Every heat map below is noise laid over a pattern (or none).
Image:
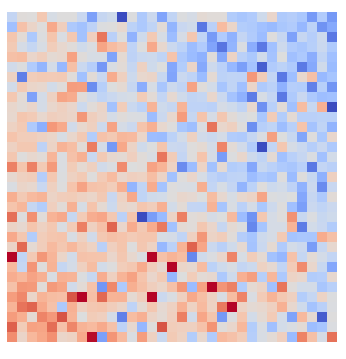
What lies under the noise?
a smooth slope
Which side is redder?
bottom left
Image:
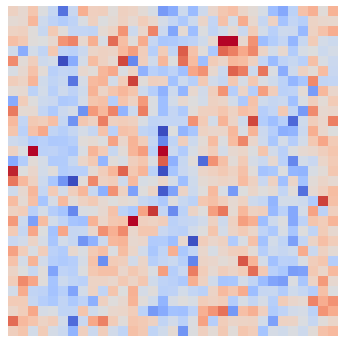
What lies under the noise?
vertical stripes
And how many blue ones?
3
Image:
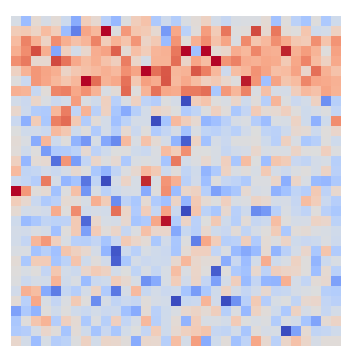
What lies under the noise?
one horizontal stripe
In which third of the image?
top
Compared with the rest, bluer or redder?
redder
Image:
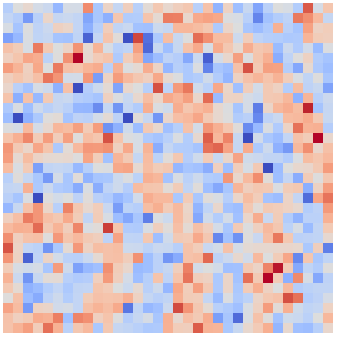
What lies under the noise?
rings round one point
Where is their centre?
bottom left
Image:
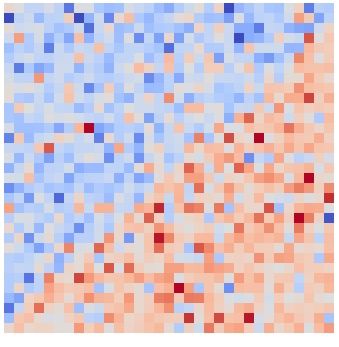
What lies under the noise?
a sharp edge
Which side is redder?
bottom right
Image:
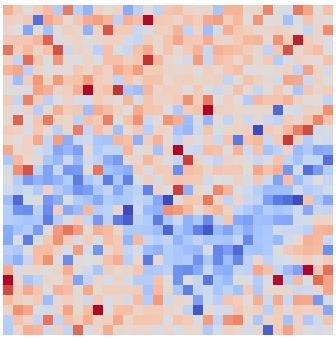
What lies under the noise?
a wavy band
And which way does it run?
left to right
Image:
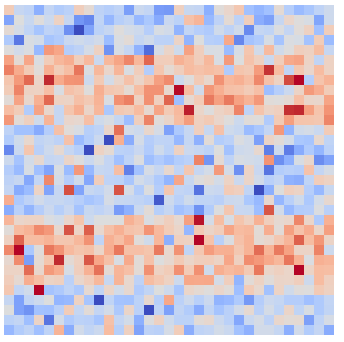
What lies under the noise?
horizontal stripes
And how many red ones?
2
